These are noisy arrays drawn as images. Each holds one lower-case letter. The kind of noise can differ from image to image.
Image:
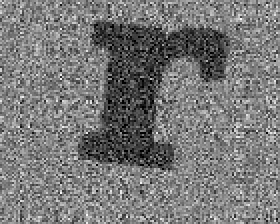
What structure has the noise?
low rank plus noise
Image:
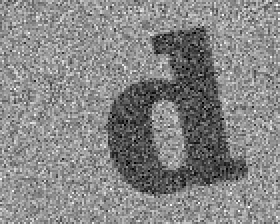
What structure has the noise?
independent entries
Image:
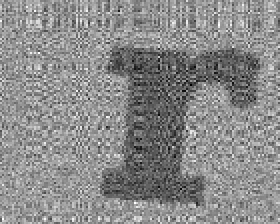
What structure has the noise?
low rank plus noise
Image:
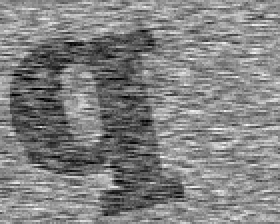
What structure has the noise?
streaked along the rows
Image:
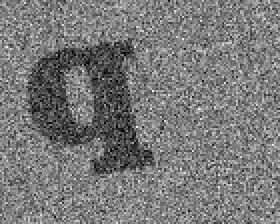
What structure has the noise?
independent entries
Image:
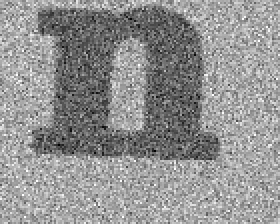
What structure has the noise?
independent entries
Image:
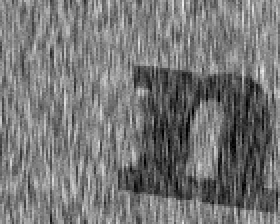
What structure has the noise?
streaked along the columns
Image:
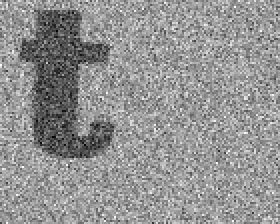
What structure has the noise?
independent entries
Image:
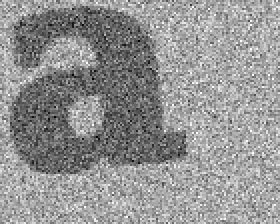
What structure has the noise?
independent entries
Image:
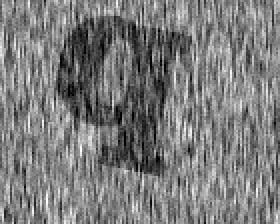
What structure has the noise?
streaked along the columns
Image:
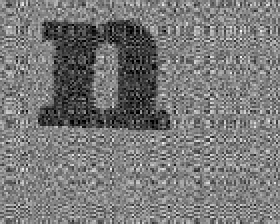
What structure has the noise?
low rank plus noise
